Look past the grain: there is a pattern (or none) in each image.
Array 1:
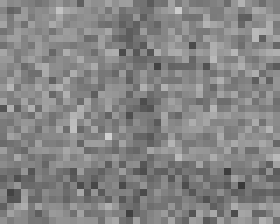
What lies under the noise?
bands of rows crossing bands of columns
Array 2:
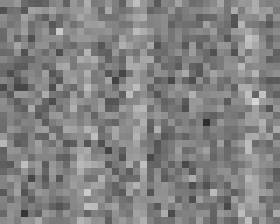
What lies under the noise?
bands of columns
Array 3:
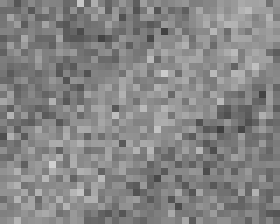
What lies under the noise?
a diagonal band
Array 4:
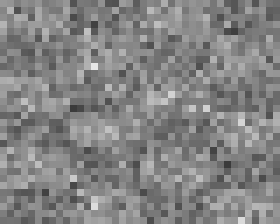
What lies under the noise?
a checkerboard
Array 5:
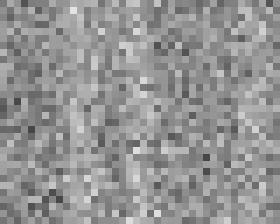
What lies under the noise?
bands of columns
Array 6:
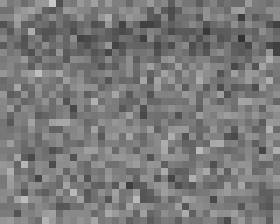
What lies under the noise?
one band of rows
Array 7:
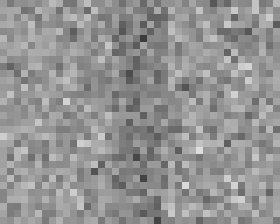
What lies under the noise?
one band of columns
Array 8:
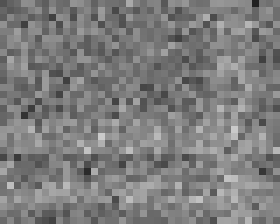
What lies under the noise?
bands of rows crossing bands of columns
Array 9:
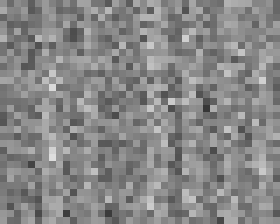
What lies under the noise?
bands of columns
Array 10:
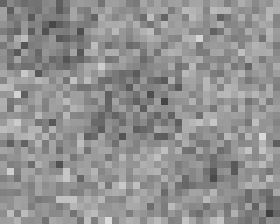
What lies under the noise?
blocks along the diagonal
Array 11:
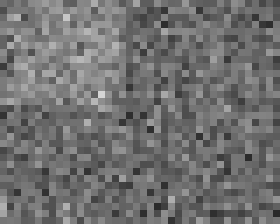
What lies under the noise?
one block
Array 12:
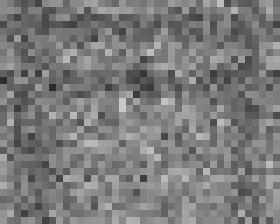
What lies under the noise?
bands of rows crossing bands of columns
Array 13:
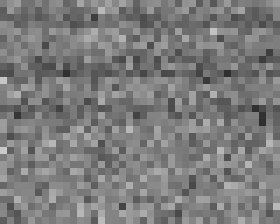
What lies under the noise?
bands of rows
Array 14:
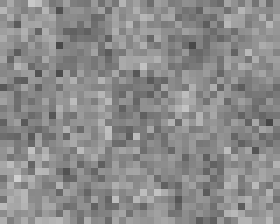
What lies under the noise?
a checkerboard
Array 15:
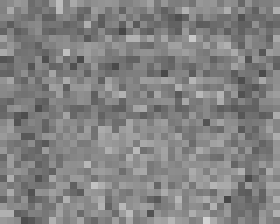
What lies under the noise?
bands of rows crossing bands of columns
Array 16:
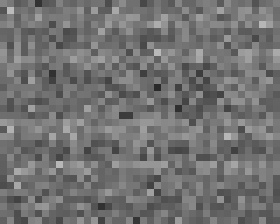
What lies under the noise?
bands of rows
